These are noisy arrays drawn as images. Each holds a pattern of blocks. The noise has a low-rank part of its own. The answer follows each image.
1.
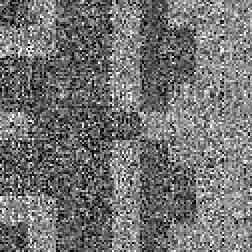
top and bottom mirror each other
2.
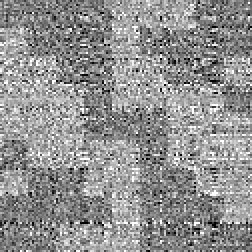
the same after a half turn
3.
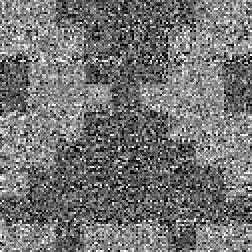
left and right mirror each other
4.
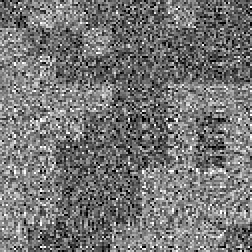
no symmetry
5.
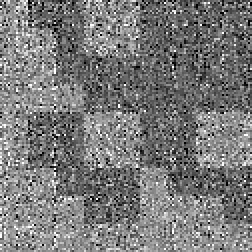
mirrored about the diagonal from the bottom left
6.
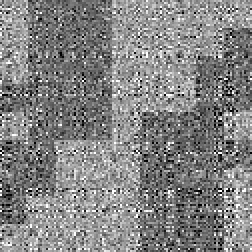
the same after a half turn
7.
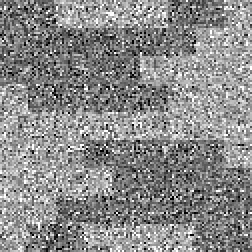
the same after a half turn
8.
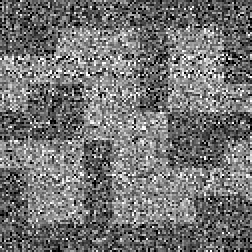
the same after a half turn
